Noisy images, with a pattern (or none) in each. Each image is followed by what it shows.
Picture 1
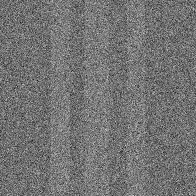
bands of columns
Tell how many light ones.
3
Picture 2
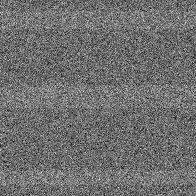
bands of rows
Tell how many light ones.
3
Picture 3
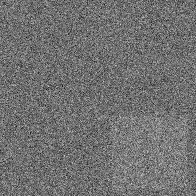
one block
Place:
bottom right
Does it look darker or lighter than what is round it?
lighter
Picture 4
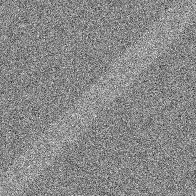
a diagonal band
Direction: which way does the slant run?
bottom left to top right
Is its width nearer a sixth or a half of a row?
a sixth
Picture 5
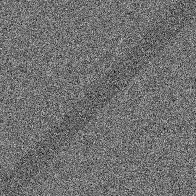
a diagonal band
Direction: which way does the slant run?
bottom left to top right
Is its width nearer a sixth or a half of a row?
a sixth
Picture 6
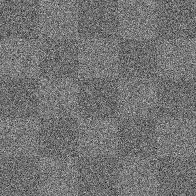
a checkerboard
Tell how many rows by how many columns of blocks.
5 by 5
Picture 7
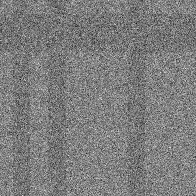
bands of rows crossing bands of columns
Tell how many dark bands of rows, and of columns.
1 and 3
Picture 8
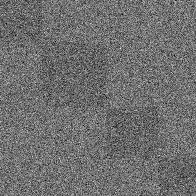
blocks along the diagonal
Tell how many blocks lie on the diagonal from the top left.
4
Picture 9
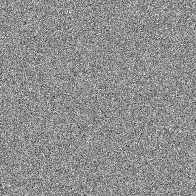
only noise
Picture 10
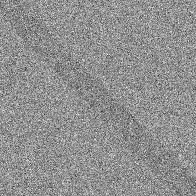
a diagonal band
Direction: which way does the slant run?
top left to bottom right
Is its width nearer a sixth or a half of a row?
a sixth
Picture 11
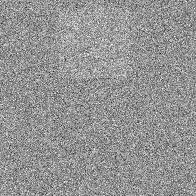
one block
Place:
top middle
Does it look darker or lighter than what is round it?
lighter
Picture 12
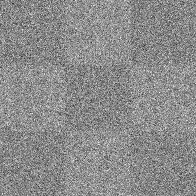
a checkerboard
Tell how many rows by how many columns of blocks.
3 by 3
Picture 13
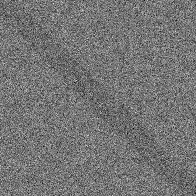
a diagonal band
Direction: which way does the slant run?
top left to bottom right
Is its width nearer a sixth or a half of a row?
a sixth
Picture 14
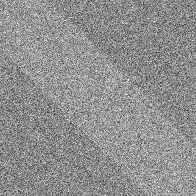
a diagonal band
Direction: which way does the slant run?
top left to bottom right
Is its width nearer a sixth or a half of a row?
a half
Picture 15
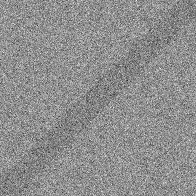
a diagonal band
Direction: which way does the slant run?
bottom left to top right
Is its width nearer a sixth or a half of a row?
a sixth
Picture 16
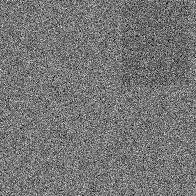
one block
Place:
top right
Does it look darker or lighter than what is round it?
darker
